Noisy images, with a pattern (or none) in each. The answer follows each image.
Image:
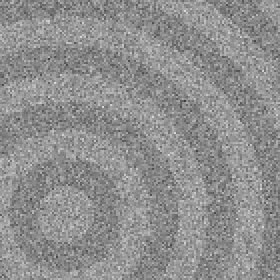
rings round one point
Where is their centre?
bottom left
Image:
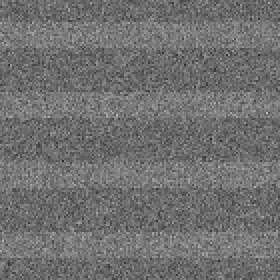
horizontal stripes
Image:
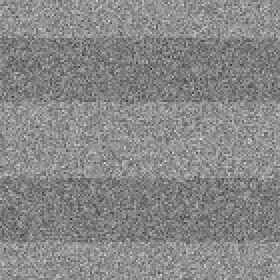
horizontal stripes
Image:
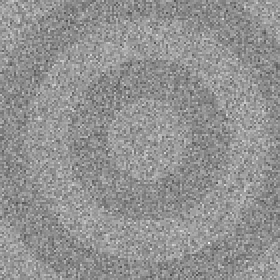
rings round one point
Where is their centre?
centre
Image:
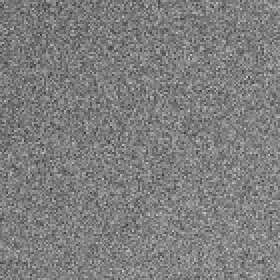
a smooth slope
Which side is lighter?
bottom right
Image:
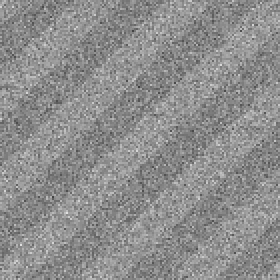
diagonal stripes
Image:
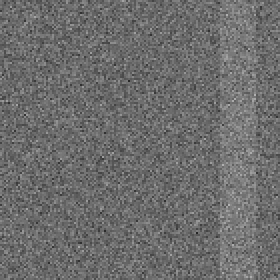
one vertical stripe
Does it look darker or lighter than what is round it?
lighter
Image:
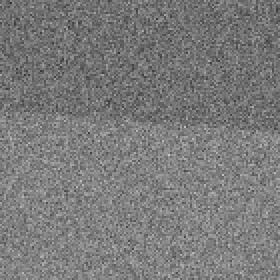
a sharp edge
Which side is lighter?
bottom
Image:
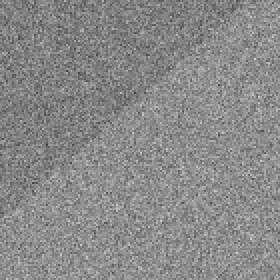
a sharp edge
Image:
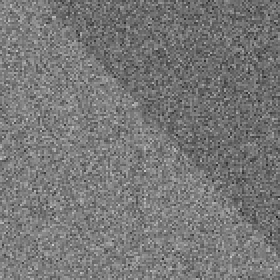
a sharp edge
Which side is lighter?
bottom left
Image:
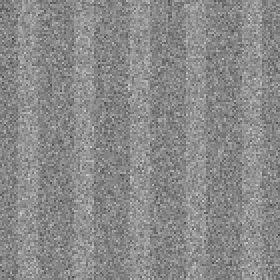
vertical stripes
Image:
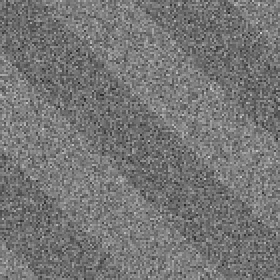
diagonal stripes
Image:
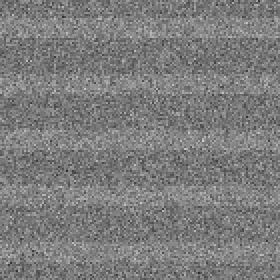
horizontal stripes
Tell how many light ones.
5
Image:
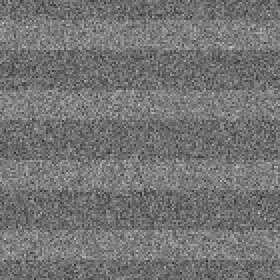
horizontal stripes
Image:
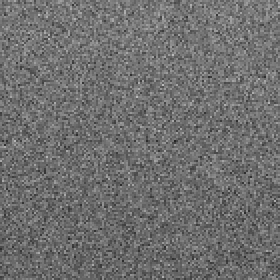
a smooth slope
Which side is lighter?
top
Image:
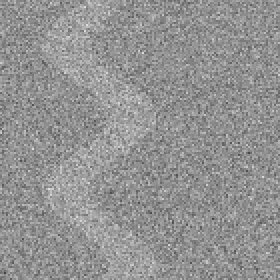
a wavy band
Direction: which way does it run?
top to bottom
